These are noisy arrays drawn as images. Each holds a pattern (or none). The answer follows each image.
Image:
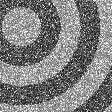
rings round one point
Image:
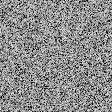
only noise
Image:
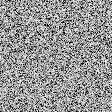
only noise
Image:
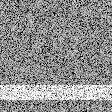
one horizontal stripe
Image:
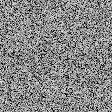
only noise
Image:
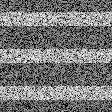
horizontal stripes
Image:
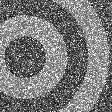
rings round one point
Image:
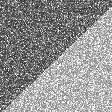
a sharp edge
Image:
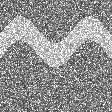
a wavy band
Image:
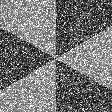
spokes from one point
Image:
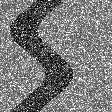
a wavy band
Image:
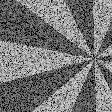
spokes from one point
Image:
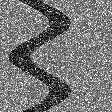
a wavy band
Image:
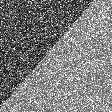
a sharp edge
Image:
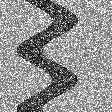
a wavy band
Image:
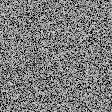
only noise
